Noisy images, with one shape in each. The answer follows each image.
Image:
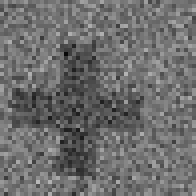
dark cross
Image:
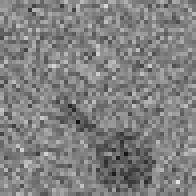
dark lollipop
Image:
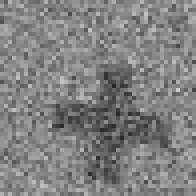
dark cross
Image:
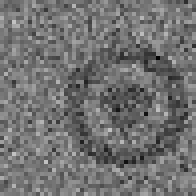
dark bullseye
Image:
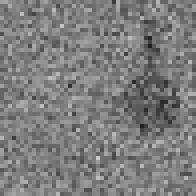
dark lollipop
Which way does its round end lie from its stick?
down
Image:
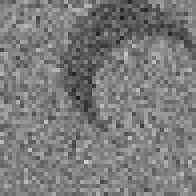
dark crescent
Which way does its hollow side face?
down and right
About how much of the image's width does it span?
two thirds
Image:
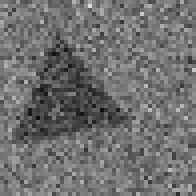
dark triangle
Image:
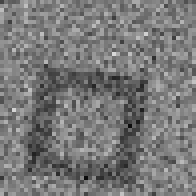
dark square frame
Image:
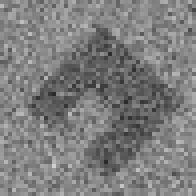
dark square with a notch
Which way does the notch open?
down and left
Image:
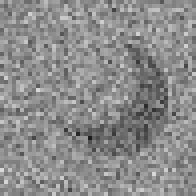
dark crescent
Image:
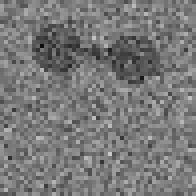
dark dumbbell
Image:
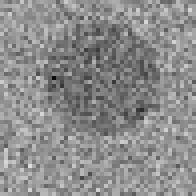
dark disc
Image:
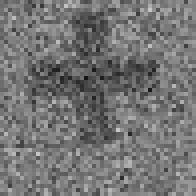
dark cross
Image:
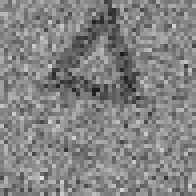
dark triangle frame
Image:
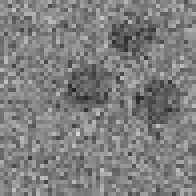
dark three dots
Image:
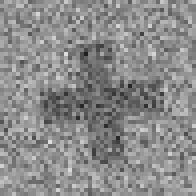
dark cross
